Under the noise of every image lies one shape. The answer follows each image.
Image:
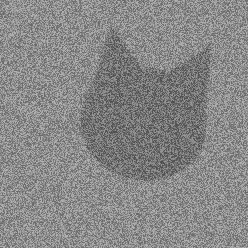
cat's head
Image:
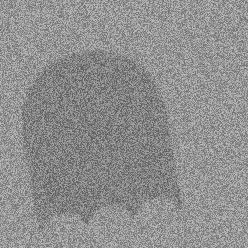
ghost
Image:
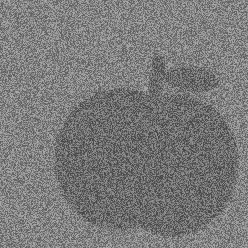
apple
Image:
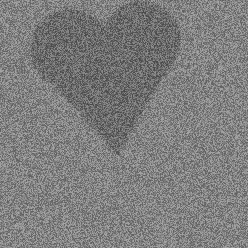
heart
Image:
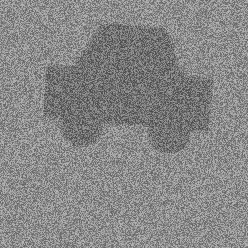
car
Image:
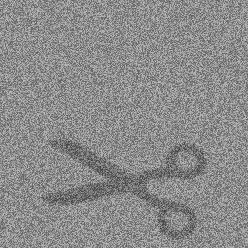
pair of scissors
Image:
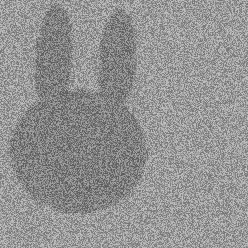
rabbit's head
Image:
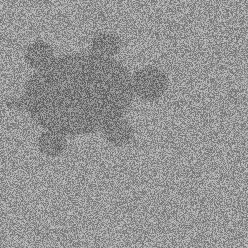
turtle
